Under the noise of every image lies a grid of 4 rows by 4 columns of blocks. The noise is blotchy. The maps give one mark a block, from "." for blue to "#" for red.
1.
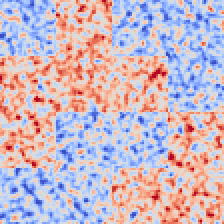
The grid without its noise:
. # . .
# # # .
# . . #
. . # #
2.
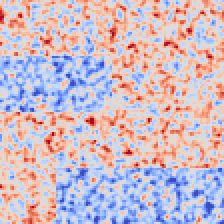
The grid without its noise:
# # # #
. . # #
# # # #
# . . .
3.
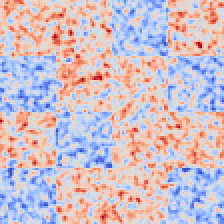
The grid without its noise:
# # . #
. # # .
# . # #
. # # .
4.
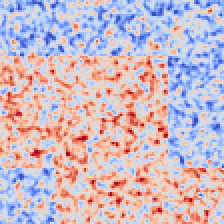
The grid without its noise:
. . . .
# # # .
# # # .
. # # #
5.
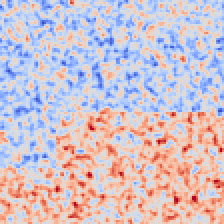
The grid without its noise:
. . . .
. . . .
. # # #
# # # #
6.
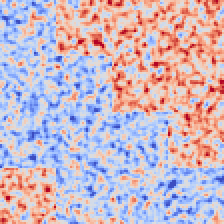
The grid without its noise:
. # # #
. . # #
. . . #
# . . .
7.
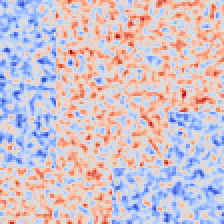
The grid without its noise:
. # # #
. # # #
. # # .
# # . .
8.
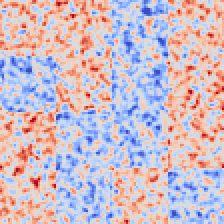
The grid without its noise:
# # . #
. # . #
# . . #
# . # .
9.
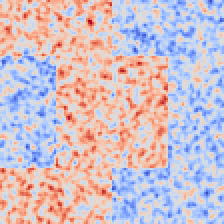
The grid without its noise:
# # . .
. # # .
. # # .
# # . .
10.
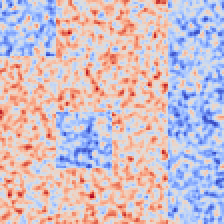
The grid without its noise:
. # # .
# # # .
# . # .
# # # .
